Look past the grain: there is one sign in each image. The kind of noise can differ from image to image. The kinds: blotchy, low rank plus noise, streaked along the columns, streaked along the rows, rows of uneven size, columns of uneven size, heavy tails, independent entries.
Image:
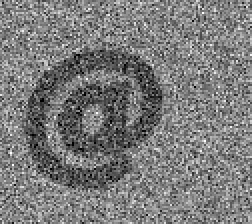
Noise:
independent entries
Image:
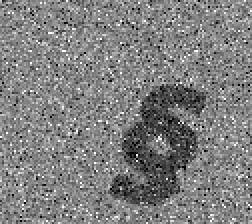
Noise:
heavy tails
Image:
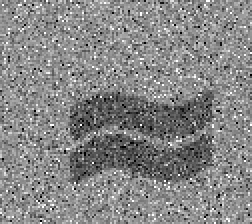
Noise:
heavy tails
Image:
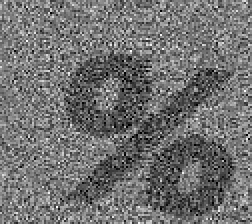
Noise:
low rank plus noise
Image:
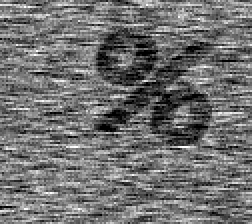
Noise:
streaked along the rows
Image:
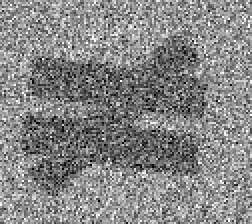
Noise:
independent entries
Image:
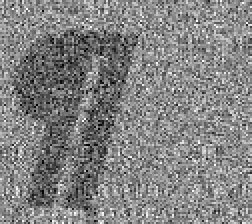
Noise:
low rank plus noise
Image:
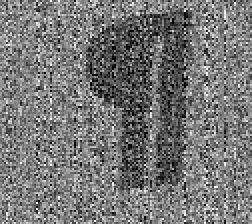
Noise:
columns of uneven size
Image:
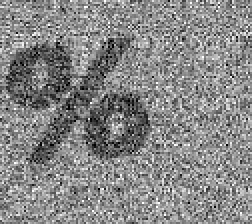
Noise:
low rank plus noise
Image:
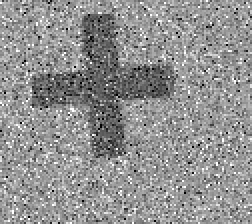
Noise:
heavy tails
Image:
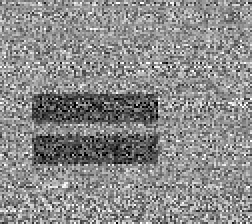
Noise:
rows of uneven size
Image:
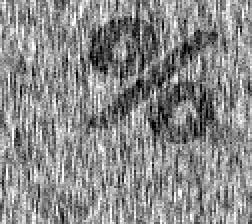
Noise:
streaked along the columns
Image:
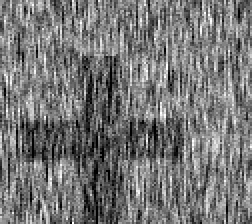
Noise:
streaked along the columns
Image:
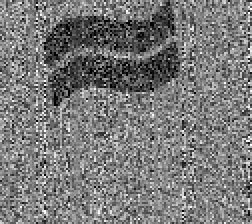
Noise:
columns of uneven size
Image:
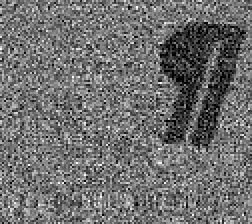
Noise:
low rank plus noise
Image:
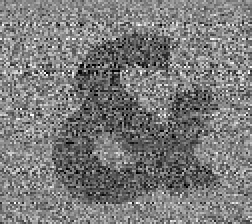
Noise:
rows of uneven size
